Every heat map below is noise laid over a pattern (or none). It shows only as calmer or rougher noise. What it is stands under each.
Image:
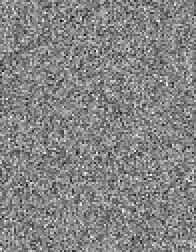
only noise
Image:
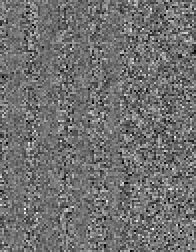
bands of columns
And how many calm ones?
4
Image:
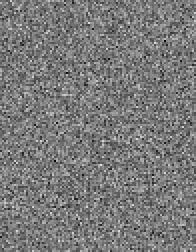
only noise
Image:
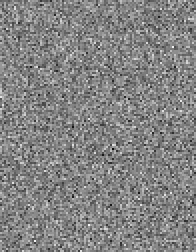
only noise
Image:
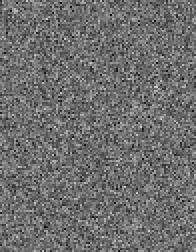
only noise
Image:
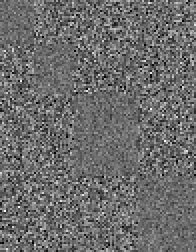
blocks along the diagonal
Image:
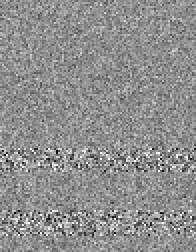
bands of rows
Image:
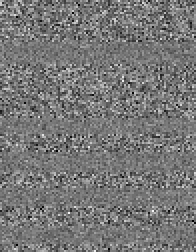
bands of rows
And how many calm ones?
5
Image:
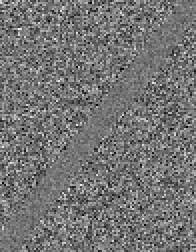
a diagonal band
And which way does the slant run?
bottom left to top right
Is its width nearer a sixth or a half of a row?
a sixth
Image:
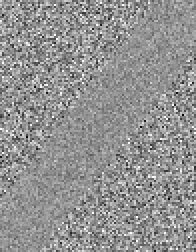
a diagonal band
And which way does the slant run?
bottom left to top right
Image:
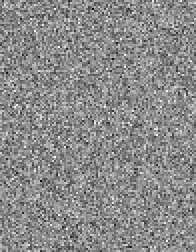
only noise
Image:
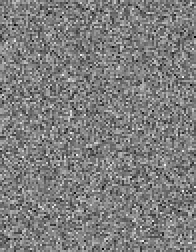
only noise
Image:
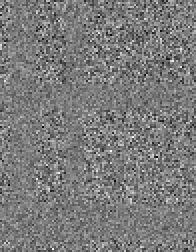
bands of rows crossing bands of columns
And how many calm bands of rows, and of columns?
2 and 2
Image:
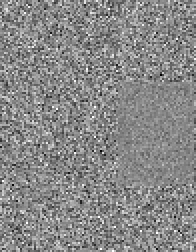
one block
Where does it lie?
middle right
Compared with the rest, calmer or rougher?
calmer
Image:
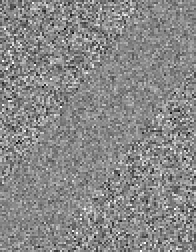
a diagonal band
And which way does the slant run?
bottom left to top right
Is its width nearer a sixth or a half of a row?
a half
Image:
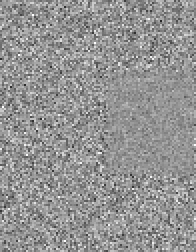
one block
